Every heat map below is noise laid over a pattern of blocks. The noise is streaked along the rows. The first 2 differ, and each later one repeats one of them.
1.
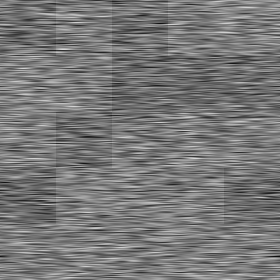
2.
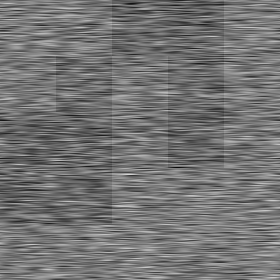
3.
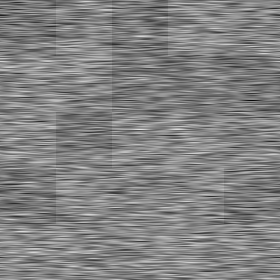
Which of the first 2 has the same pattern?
1
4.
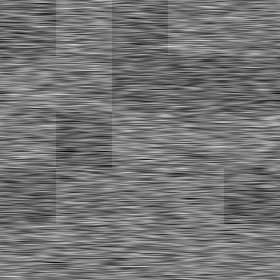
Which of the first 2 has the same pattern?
1
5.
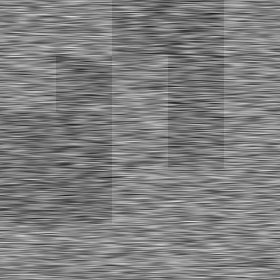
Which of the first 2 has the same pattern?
2
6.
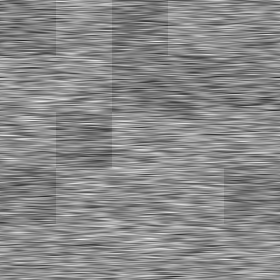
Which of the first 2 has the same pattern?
1
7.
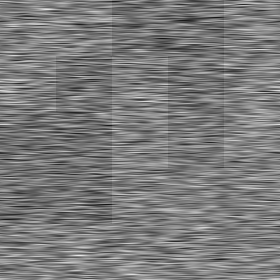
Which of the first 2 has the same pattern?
2
